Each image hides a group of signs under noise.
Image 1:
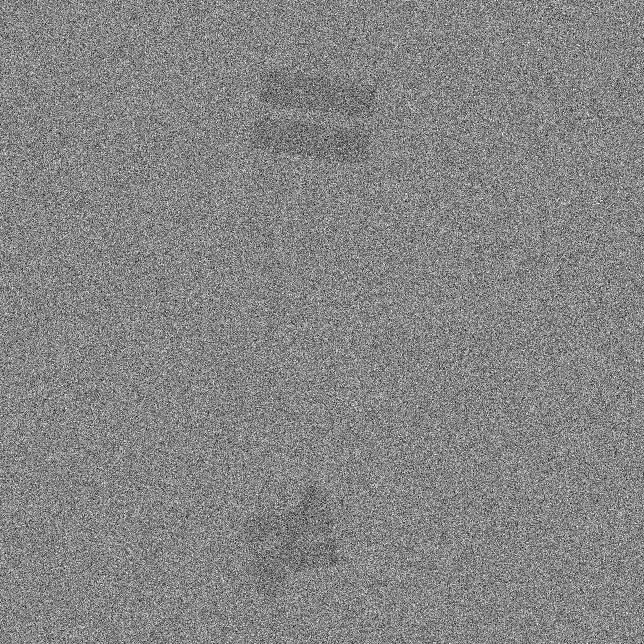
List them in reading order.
top middle: equals sign; bottom middle: not-equal sign
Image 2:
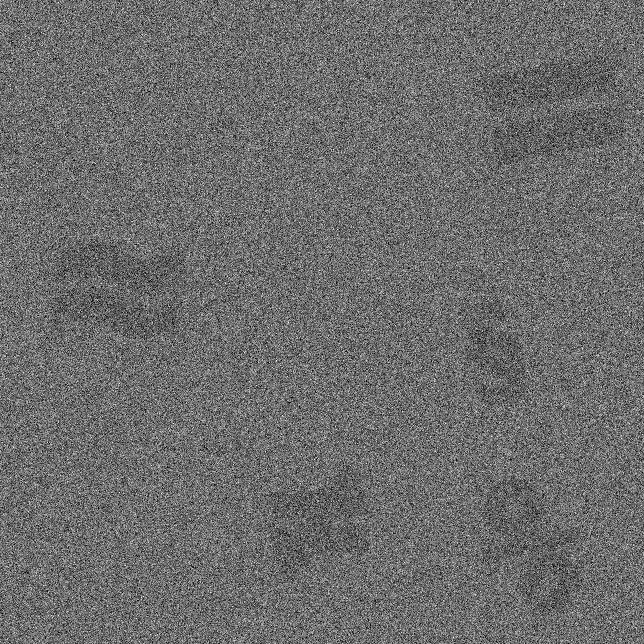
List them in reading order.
top right: equals sign; middle left: approximately sign; middle right: section sign; bottom middle: not-equal sign; bottom right: percent sign
